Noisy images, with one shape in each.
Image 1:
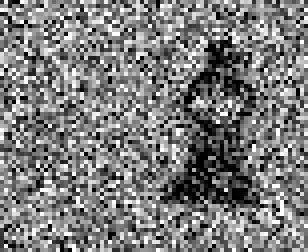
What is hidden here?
dark chess bishop
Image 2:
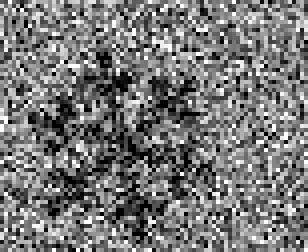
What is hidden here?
dark snowflake
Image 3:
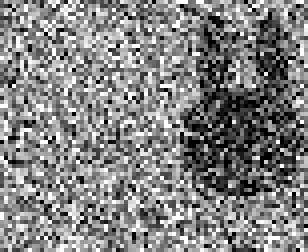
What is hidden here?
dark rabbit's head
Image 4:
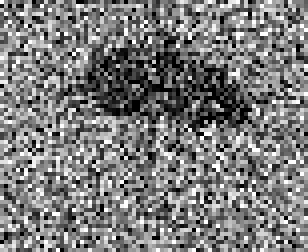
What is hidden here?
dark umbrella
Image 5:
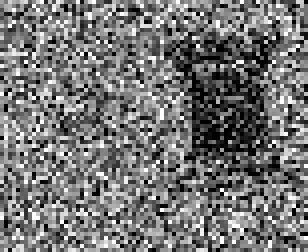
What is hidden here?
dark chess rook
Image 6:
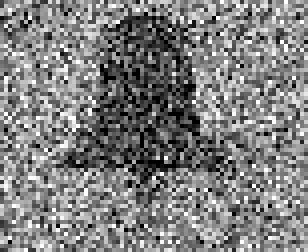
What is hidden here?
dark bell
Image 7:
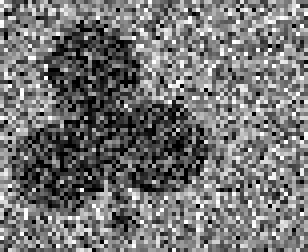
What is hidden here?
dark club
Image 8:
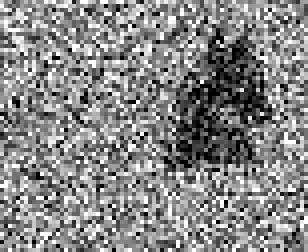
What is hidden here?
dark chess knight
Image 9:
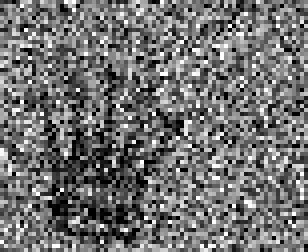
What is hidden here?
dark chess queen
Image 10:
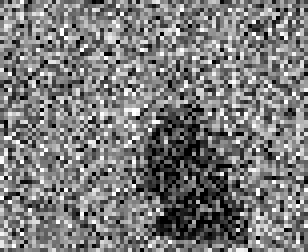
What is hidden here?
dark chess knight
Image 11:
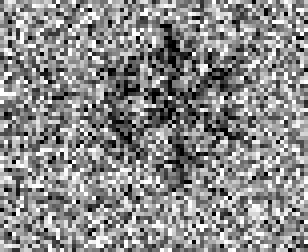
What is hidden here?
dark snowflake
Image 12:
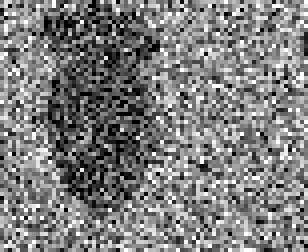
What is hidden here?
dark footprint
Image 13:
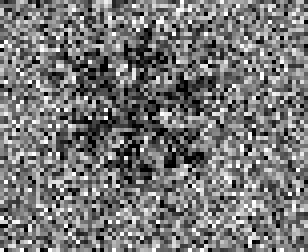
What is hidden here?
dark snowflake
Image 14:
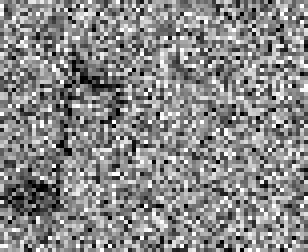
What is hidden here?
dark musical note
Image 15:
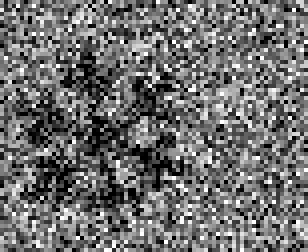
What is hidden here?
dark snowflake
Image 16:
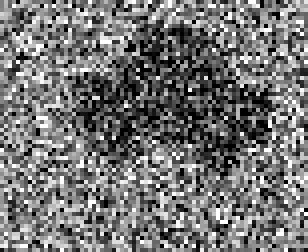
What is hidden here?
dark car
